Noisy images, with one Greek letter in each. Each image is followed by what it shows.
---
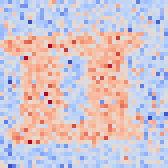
pi
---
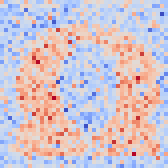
omega
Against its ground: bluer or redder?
redder
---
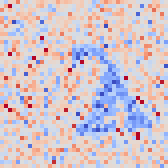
lambda
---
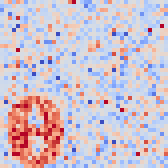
theta
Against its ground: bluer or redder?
redder
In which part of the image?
bottom left
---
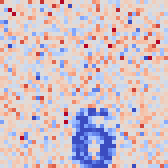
delta
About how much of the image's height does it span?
a third
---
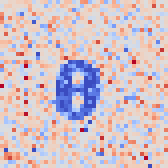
theta
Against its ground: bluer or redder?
bluer
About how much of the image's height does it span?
a third
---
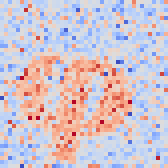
phi
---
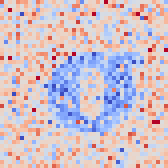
sigma
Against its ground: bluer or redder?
bluer
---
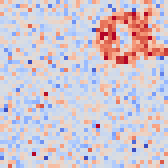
alpha
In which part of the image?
top right
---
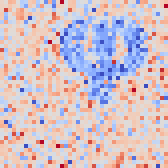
phi
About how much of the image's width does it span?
half
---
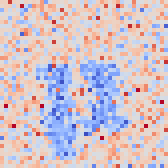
mu
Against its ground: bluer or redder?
bluer
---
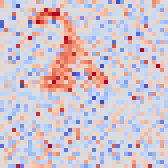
lambda
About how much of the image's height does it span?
half
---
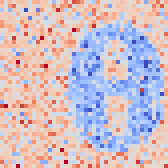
theta
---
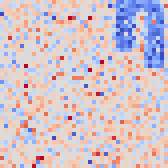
eta
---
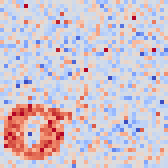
sigma
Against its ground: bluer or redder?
redder
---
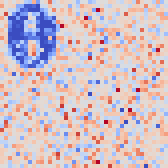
theta
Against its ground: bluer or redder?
bluer
